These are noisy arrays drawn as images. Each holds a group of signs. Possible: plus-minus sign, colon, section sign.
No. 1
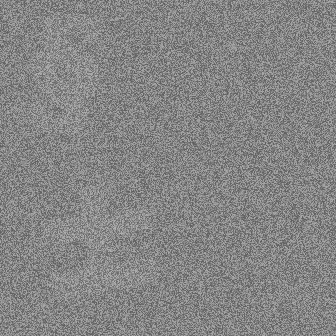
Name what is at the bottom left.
plus-minus sign
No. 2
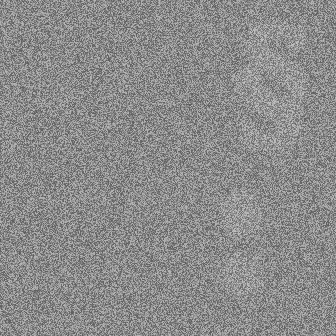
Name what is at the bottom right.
colon
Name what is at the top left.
nothing
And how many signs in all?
2
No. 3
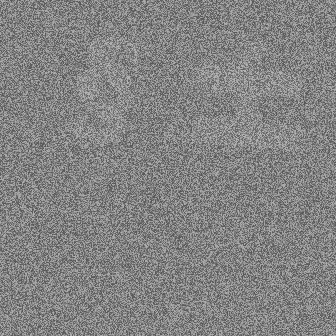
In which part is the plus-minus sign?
top right
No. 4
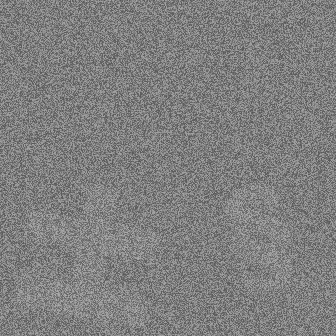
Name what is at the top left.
nothing
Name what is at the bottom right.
section sign
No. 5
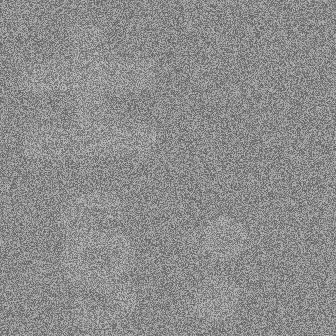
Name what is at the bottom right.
colon
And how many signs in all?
3
